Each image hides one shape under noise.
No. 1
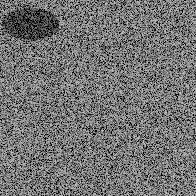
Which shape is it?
ellipse
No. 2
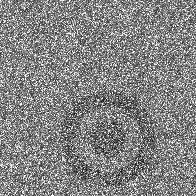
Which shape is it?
bullseye
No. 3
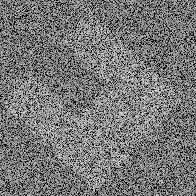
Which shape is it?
square with a notch
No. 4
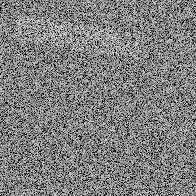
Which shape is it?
bar
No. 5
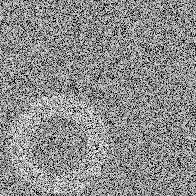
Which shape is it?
ring
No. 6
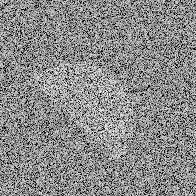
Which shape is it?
half disc
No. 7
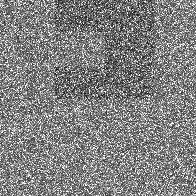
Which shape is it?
square with a notch
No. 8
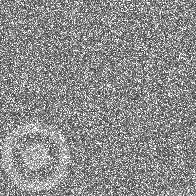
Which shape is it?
bullseye
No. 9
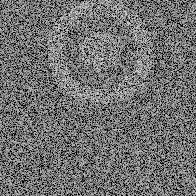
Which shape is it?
bullseye
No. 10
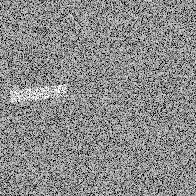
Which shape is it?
bar
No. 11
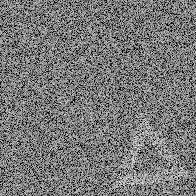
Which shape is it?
triangle frame
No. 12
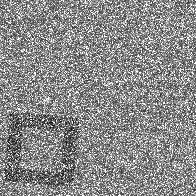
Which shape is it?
square frame
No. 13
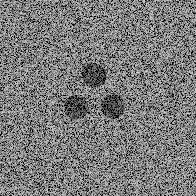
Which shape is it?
three dots
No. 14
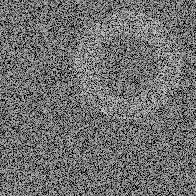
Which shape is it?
ring
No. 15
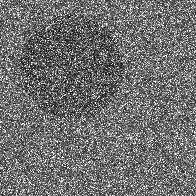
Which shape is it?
disc
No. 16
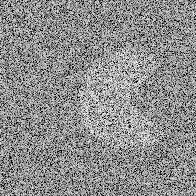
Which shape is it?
disc with a wedge cut out
